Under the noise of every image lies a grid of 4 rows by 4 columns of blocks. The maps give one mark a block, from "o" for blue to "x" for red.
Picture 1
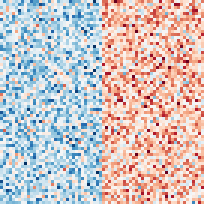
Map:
o o x x
o o x x
o o x x
o o x x
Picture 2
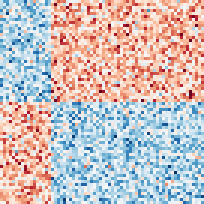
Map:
o x x x
o x x x
x o o o
x o o o
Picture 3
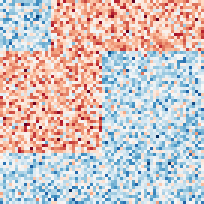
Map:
o x x x
x x o o
x x o o
o o o o
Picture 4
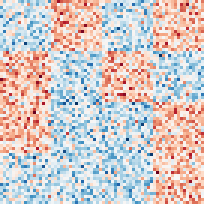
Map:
o x o x
x o x o
x o o x
o o o x
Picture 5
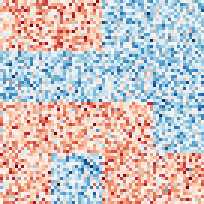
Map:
x x o o
o o o o
x x x o
x o x x
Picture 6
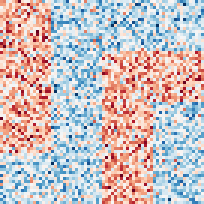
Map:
x o o o
x o x x
x o x o
o o x o
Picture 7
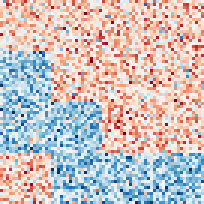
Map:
x x x x
o x x x
o o x x
x o o o
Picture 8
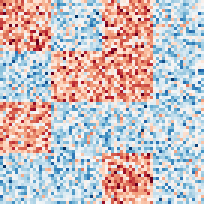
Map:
x o x o
o x x o
x o o o
o o x o
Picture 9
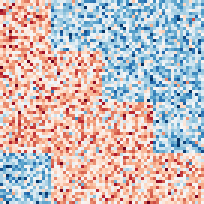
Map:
x o o o
x x o o
x x x o
o x x x
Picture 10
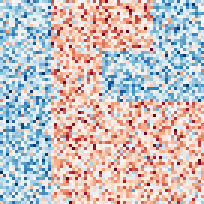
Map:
o x x o
o x o o
o x x x
o x x x
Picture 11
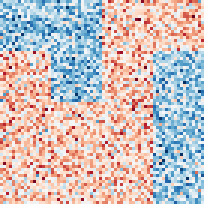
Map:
o o x x
x o x o
x x x o
x x x o
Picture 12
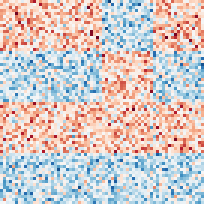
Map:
x x o x
o o x o
x x x x
o o o o
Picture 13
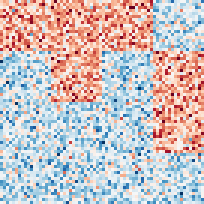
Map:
x x x o
o x o x
o o o x
o o o o
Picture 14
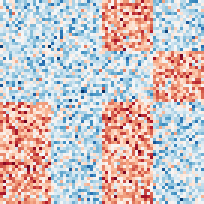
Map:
o o x o
o o o x
x o x o
x o x o
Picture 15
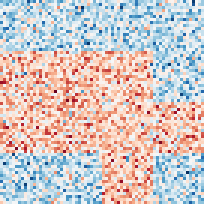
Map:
o o o o
x x x o
x x x x
o o x o
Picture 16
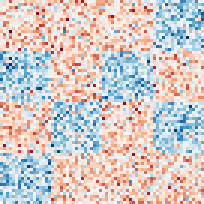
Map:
x x x o
o x o x
x o x o
o x x x
